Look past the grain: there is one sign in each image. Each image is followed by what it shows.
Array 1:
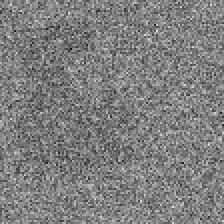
ampersand
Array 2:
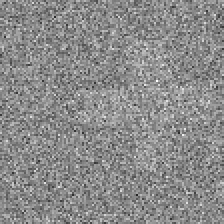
plus sign
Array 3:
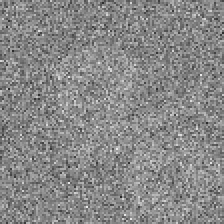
percent sign
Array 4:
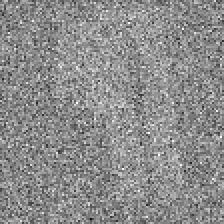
pilcrow
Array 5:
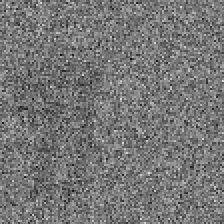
pilcrow
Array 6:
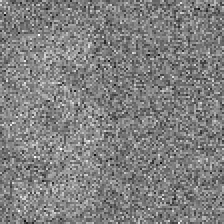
section sign
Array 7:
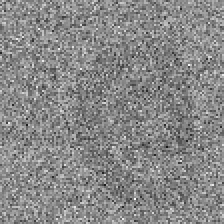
at sign
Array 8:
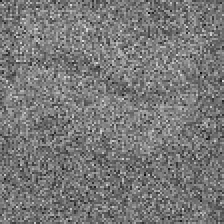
approximately sign
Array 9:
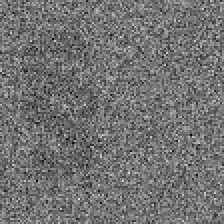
section sign
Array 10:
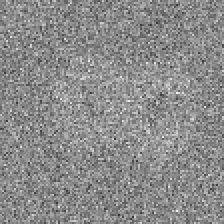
infinity sign
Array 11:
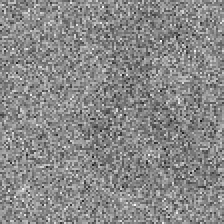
ampersand
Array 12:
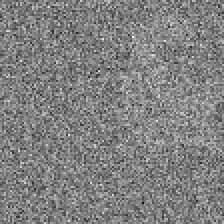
ampersand
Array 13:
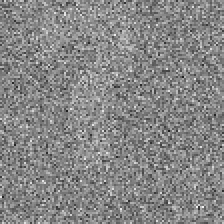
question mark
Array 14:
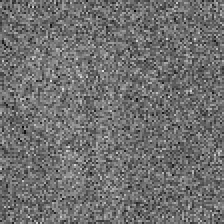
pilcrow
